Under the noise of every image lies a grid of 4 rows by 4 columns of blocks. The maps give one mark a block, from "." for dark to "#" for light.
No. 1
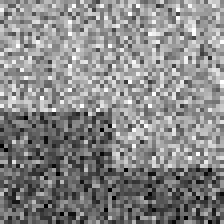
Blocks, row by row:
# # # #
# # # #
. . # #
. . . .
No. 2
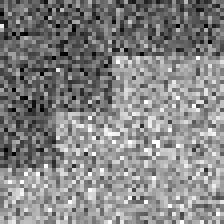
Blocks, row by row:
. . . .
. . # #
. # # #
# # # #
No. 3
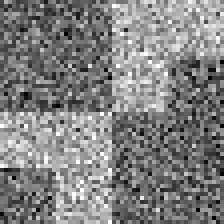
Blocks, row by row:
. . # #
. . # .
# # . .
. # . .
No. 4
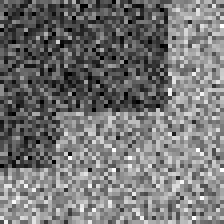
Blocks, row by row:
. . . #
. . . #
. # # #
# # # #
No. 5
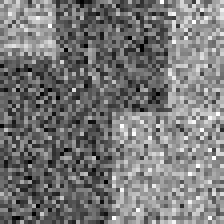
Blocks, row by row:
# . . #
. . . #
. . # #
. . # #
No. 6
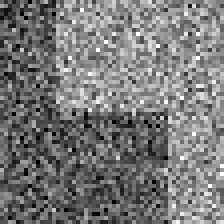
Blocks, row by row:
. # # #
. # # #
. . . #
. . . #
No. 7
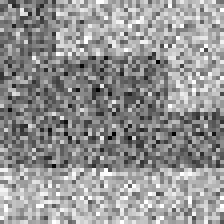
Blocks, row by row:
. # # #
. . . #
. . . .
# # # #
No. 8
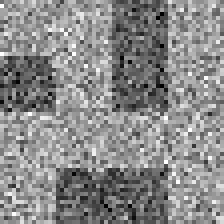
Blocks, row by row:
# # . #
. # . #
# # # #
# . . #
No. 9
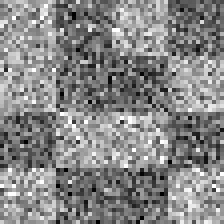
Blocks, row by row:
# . # .
# . . #
. # # .
# . . #
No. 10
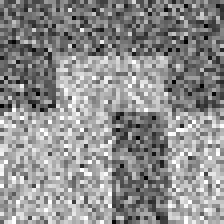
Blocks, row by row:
. . . .
. # # .
# # . #
# # . #
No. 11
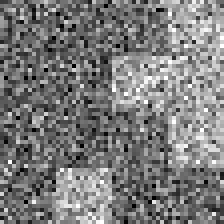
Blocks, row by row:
. . . #
. . # #
. . . #
. # . .
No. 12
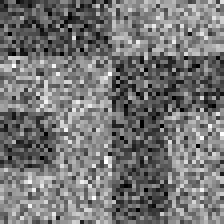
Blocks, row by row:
. . # #
# # . .
. # . #
# # . #
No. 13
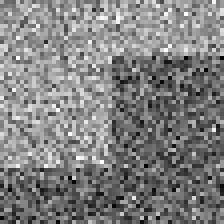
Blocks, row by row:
# # # #
# # . .
# # . .
. . . .
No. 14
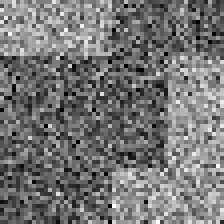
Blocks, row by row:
# # . .
. . . #
. . . #
. . # #
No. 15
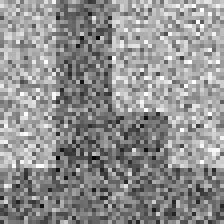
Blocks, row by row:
# . # #
# . # #
# . . #
. . . .
